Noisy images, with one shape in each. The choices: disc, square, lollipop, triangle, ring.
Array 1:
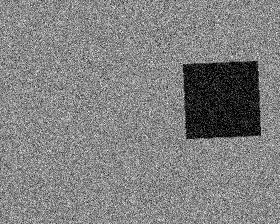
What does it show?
dark square, middle right
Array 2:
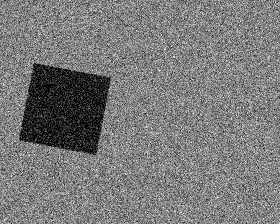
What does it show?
dark square, middle left
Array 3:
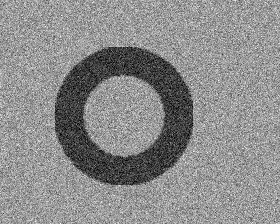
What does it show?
dark ring
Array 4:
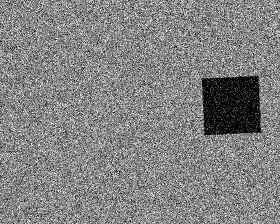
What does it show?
dark square, middle right
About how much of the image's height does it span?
a quarter
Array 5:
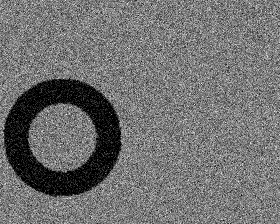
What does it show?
dark ring
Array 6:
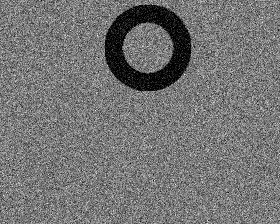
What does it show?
dark ring, top middle
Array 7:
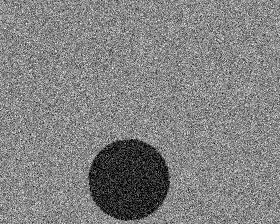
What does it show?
dark disc, bottom middle
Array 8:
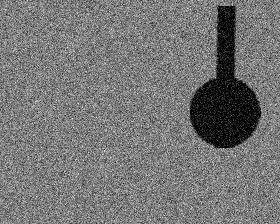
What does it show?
dark lollipop
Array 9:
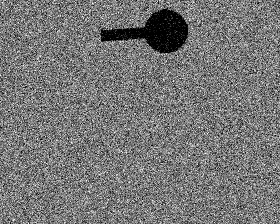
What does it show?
dark lollipop, top middle
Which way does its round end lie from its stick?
right
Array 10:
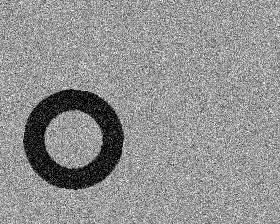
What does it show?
dark ring
